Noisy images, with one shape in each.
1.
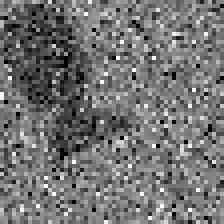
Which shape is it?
fish
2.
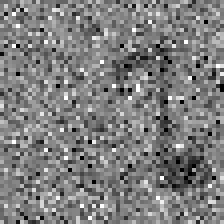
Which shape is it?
musical note
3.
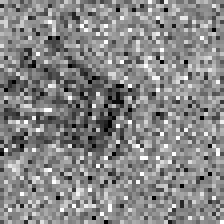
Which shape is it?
chess queen
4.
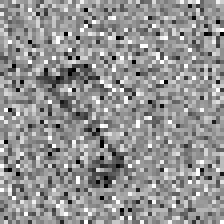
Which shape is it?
musical note
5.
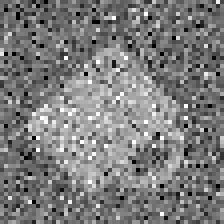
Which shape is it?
cup
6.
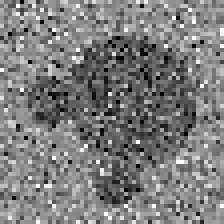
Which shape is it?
bear's head
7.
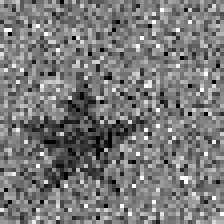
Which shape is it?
star
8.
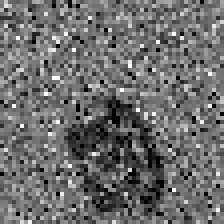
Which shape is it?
telephone
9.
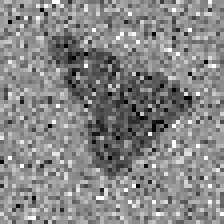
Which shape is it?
chess pawn
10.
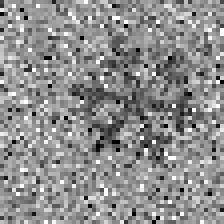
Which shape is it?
snowflake
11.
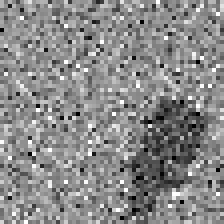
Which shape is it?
bottle
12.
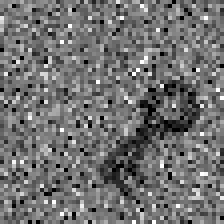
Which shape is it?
key
